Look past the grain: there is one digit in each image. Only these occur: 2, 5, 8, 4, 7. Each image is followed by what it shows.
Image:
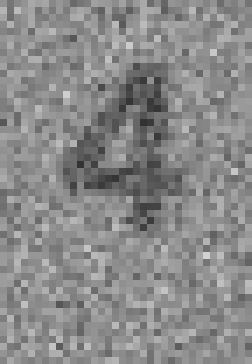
dark 4
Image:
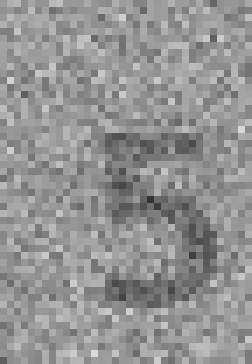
dark 5
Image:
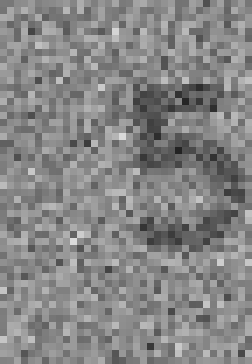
dark 5
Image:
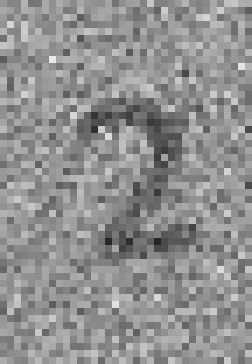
dark 2
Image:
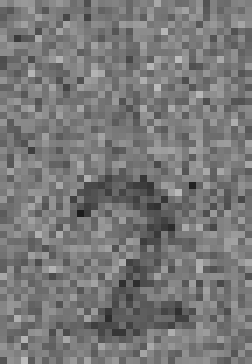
dark 2
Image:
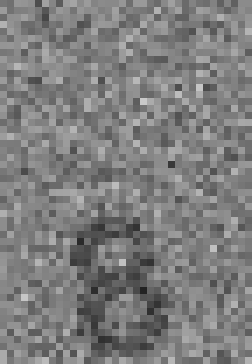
dark 8, bottom middle
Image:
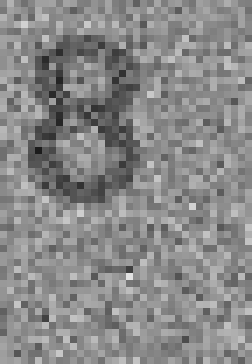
dark 8
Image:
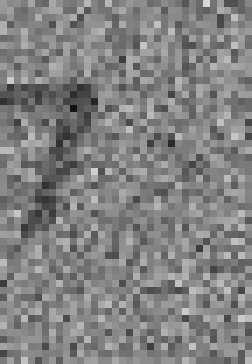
dark 7, middle left
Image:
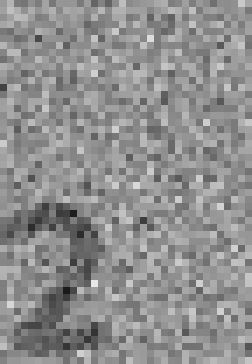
dark 2, bottom left
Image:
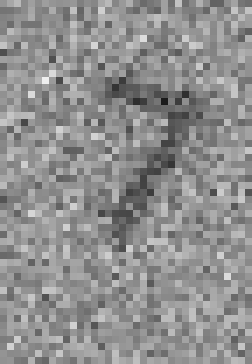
dark 7
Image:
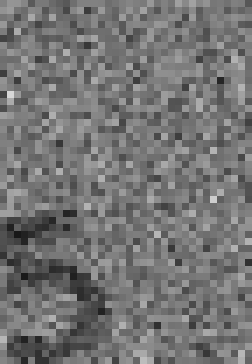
dark 5, bottom left
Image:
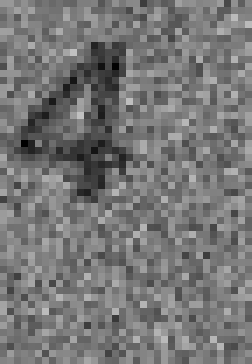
dark 4
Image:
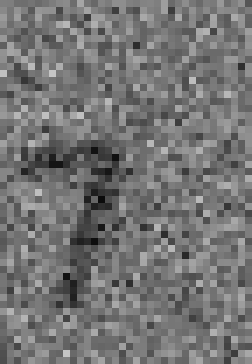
dark 7
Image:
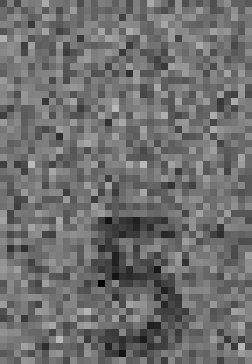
dark 5, bottom middle
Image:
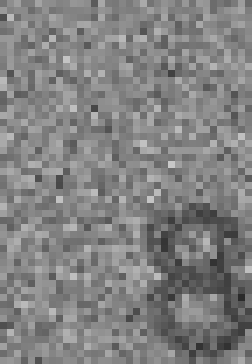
dark 8, bottom right
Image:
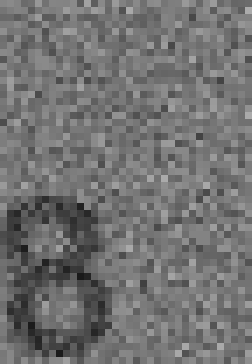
dark 8, bottom left
